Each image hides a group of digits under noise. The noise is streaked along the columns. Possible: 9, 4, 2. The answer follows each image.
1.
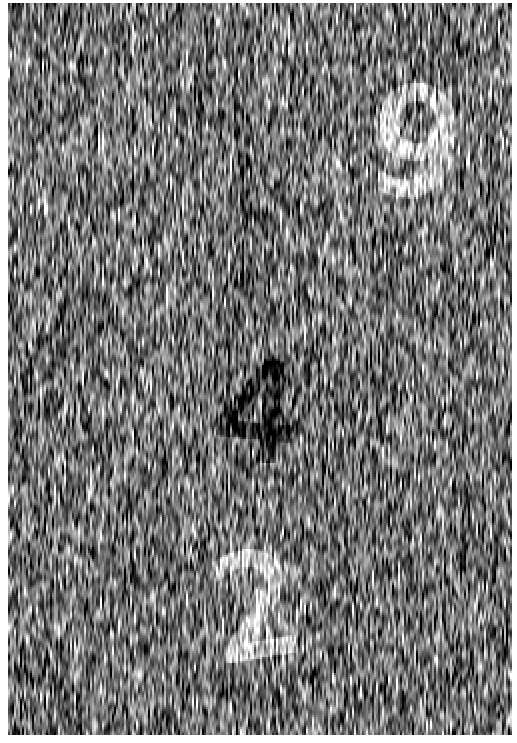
top right: light 9; centre: dark 4; bottom middle: light 2
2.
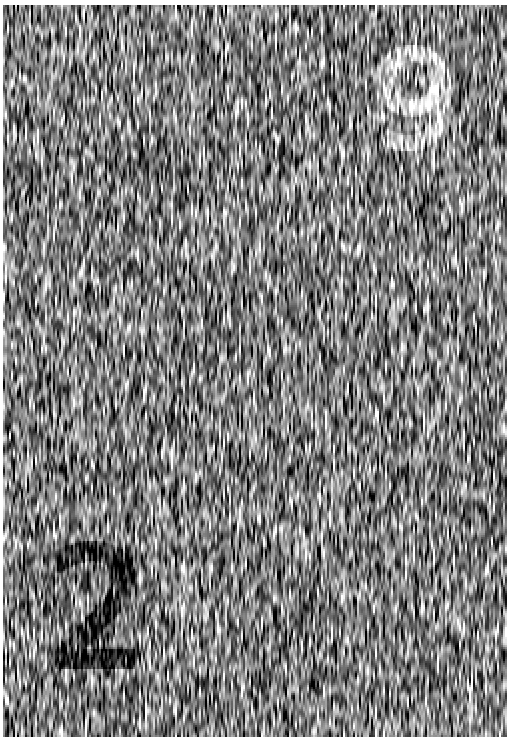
top right: light 9; bottom left: dark 2
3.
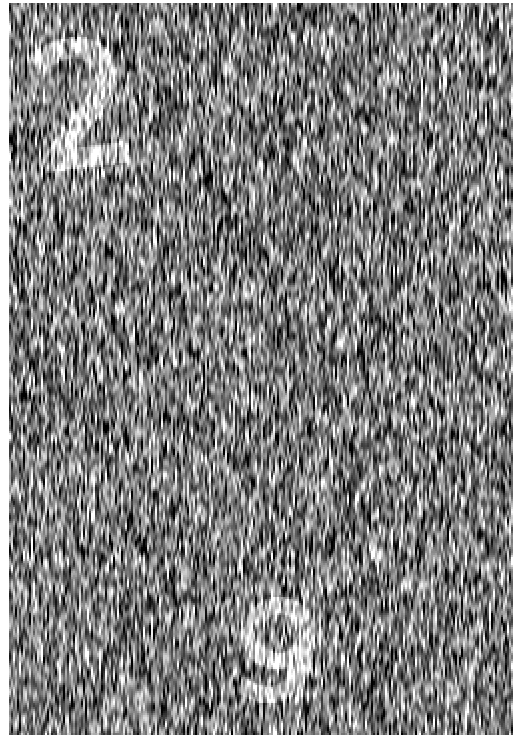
top left: light 2; bottom middle: light 9
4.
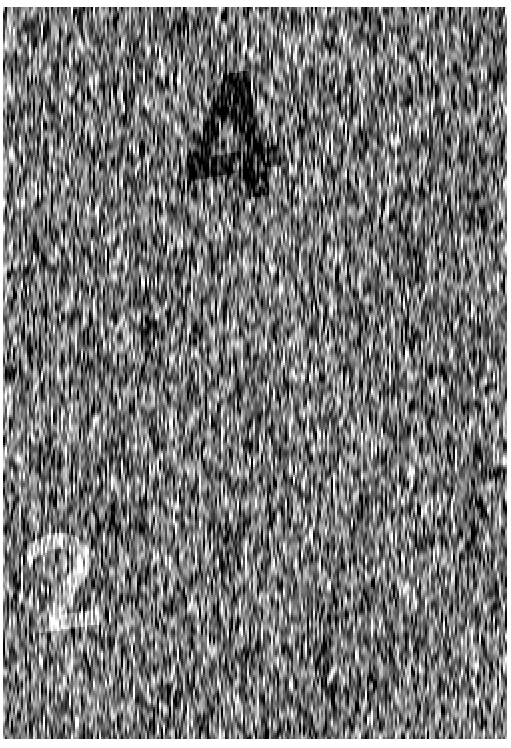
top middle: dark 4; bottom left: light 2
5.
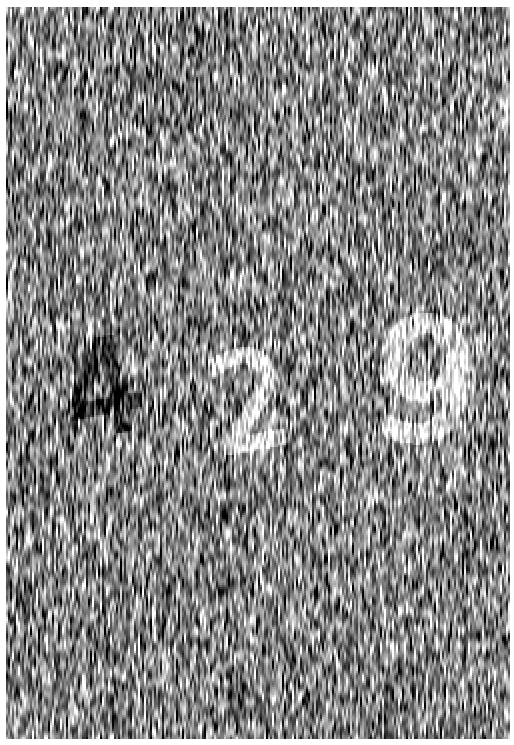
middle left: dark 4; centre: light 2; middle right: light 9
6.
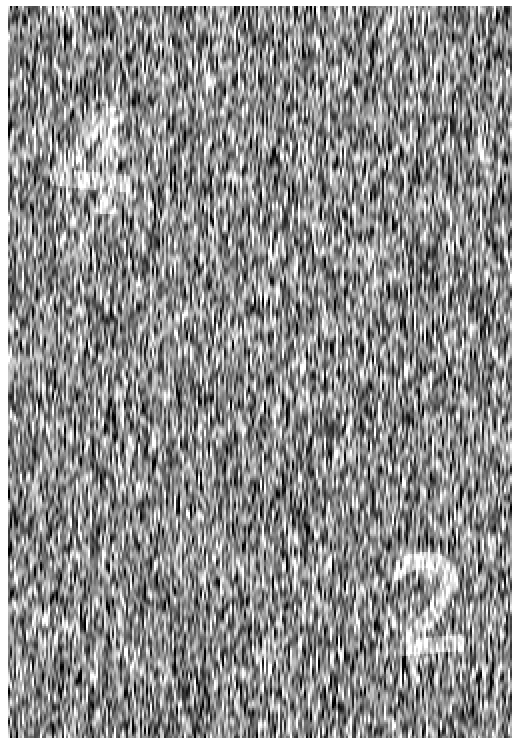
top left: light 4; bottom right: light 2
